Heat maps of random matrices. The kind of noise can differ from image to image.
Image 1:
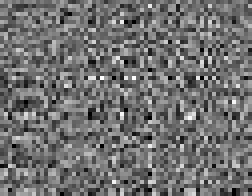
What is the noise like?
low rank plus noise
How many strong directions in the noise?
two
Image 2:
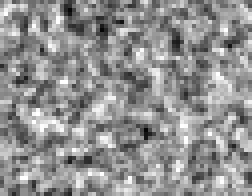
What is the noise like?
blotchy
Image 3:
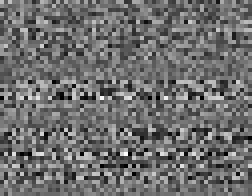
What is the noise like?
rows of uneven size
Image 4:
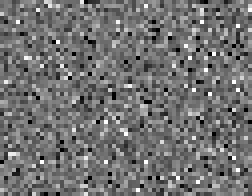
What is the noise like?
heavy tails
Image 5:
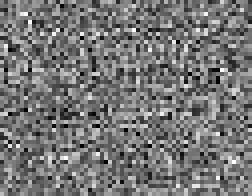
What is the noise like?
low rank plus noise
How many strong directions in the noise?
three or four
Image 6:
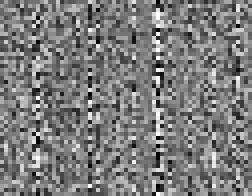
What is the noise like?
columns of uneven size
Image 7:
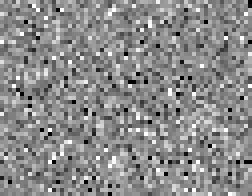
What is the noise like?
heavy tails
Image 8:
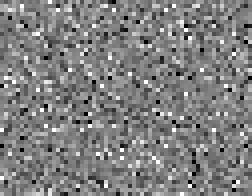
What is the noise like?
heavy tails
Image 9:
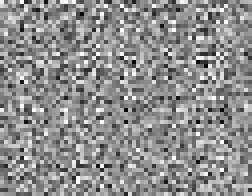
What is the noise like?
low rank plus noise
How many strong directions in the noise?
two
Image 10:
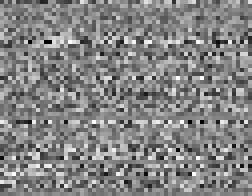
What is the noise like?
rows of uneven size
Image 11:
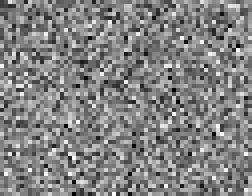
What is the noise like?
independent entries
